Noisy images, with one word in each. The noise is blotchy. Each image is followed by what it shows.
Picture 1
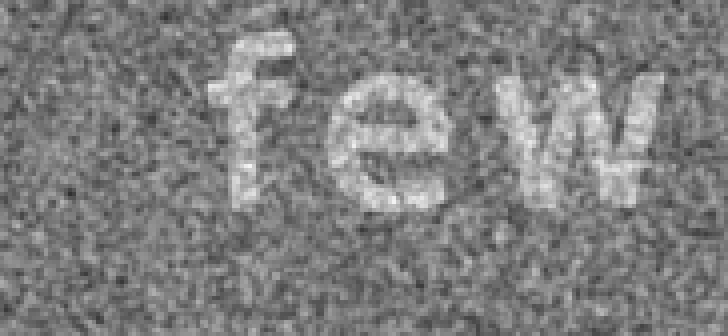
few
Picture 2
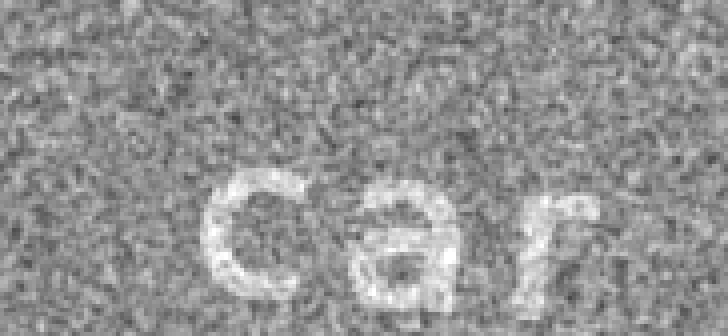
car
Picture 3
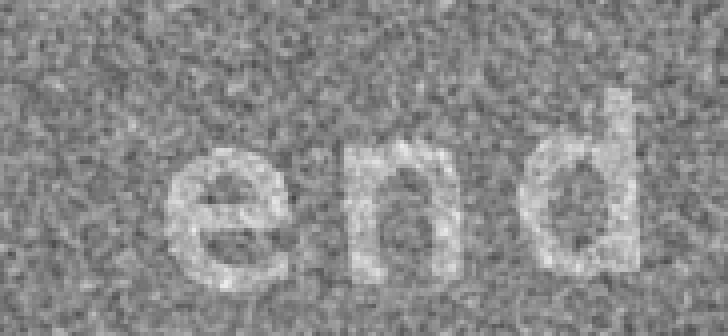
end
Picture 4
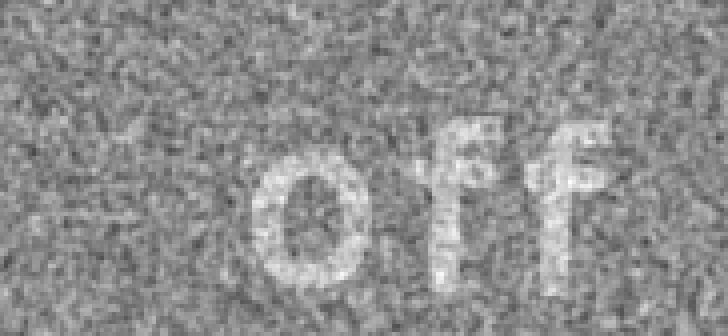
off
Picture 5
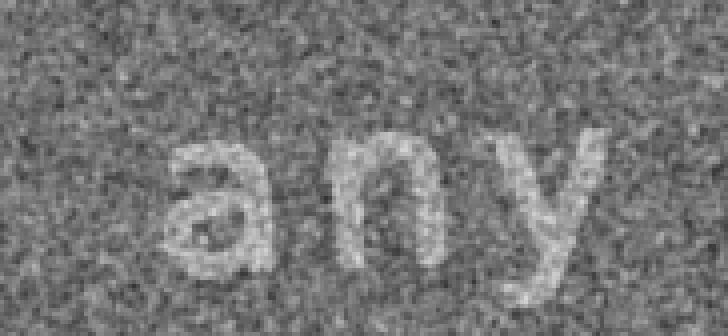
any
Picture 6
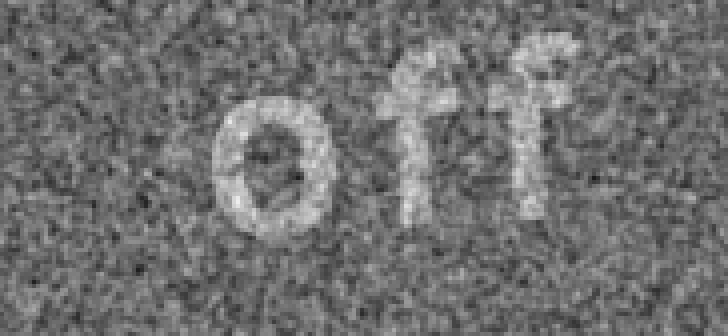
off
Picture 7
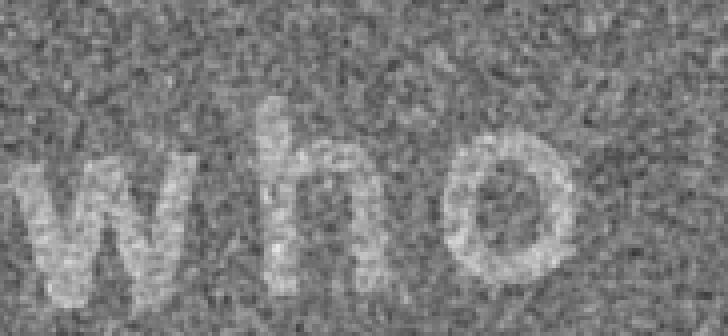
who
